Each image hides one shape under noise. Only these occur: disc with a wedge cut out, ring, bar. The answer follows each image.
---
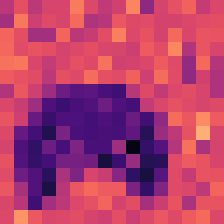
disc with a wedge cut out
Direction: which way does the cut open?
down
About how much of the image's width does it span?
two thirds
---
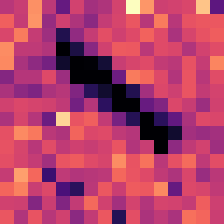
bar
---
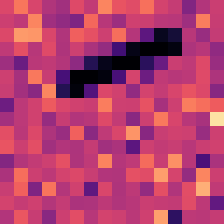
bar
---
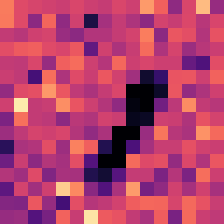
bar
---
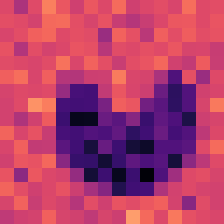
disc with a wedge cut out
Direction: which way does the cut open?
up
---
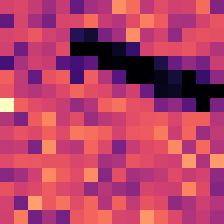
bar
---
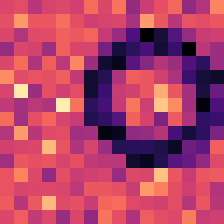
ring
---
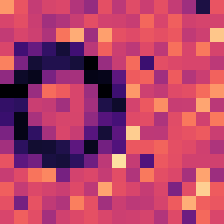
ring
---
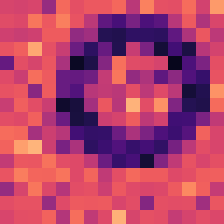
ring
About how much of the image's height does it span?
two thirds
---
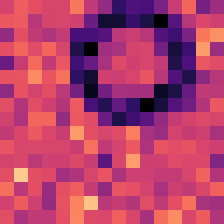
ring
